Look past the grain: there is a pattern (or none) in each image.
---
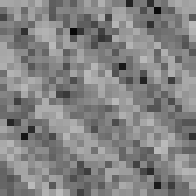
diagonal stripes
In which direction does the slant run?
top left to bottom right
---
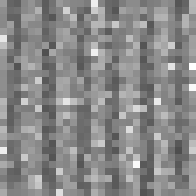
vertical stripes
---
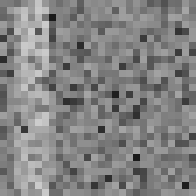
one vertical stripe
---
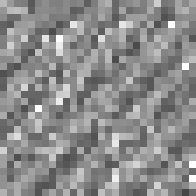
diagonal stripes
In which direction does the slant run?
bottom left to top right
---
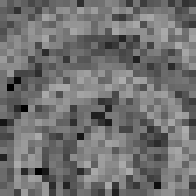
rings round one point
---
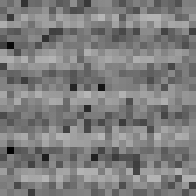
horizontal stripes
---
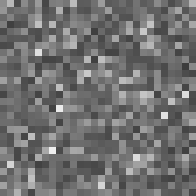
only noise
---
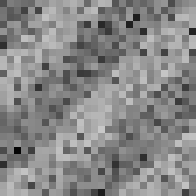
diagonal stripes
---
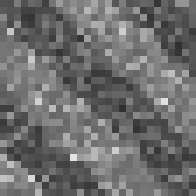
diagonal stripes
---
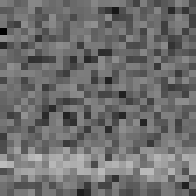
one horizontal stripe
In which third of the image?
bottom
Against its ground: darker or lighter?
lighter
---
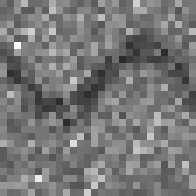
a wavy band
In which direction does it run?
left to right
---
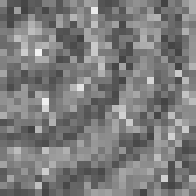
rings round one point
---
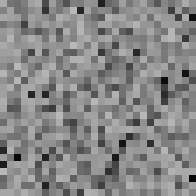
only noise
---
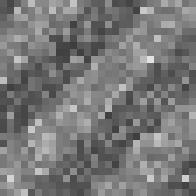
diagonal stripes
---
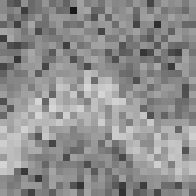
a wavy band
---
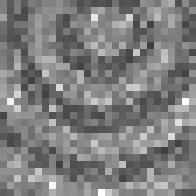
rings round one point
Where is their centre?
top middle
